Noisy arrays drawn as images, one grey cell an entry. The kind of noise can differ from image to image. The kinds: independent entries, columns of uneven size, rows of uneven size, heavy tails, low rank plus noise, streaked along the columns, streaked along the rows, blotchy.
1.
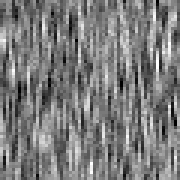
streaked along the columns
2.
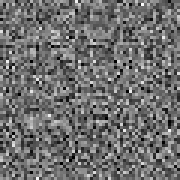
low rank plus noise
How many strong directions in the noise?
five to eight
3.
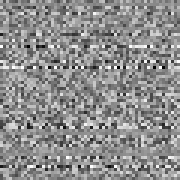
rows of uneven size
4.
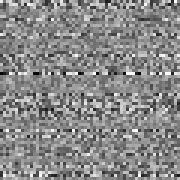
rows of uneven size
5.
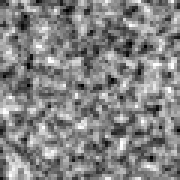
blotchy
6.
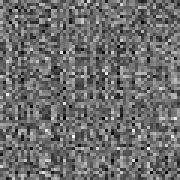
low rank plus noise
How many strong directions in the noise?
three or four
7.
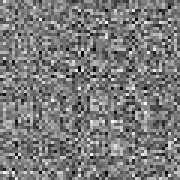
low rank plus noise
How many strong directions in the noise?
three or four
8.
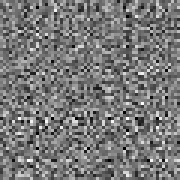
low rank plus noise
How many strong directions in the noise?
three or four
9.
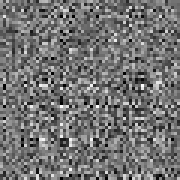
low rank plus noise
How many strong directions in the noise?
three or four
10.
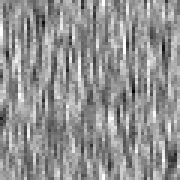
streaked along the columns
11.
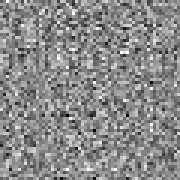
low rank plus noise
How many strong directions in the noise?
five to eight
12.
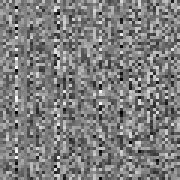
columns of uneven size
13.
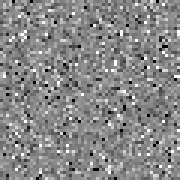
heavy tails
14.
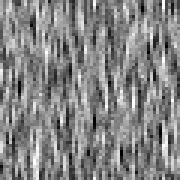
streaked along the columns
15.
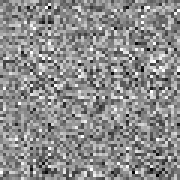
low rank plus noise
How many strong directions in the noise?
five to eight
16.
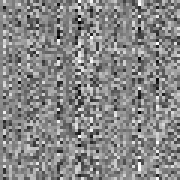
columns of uneven size
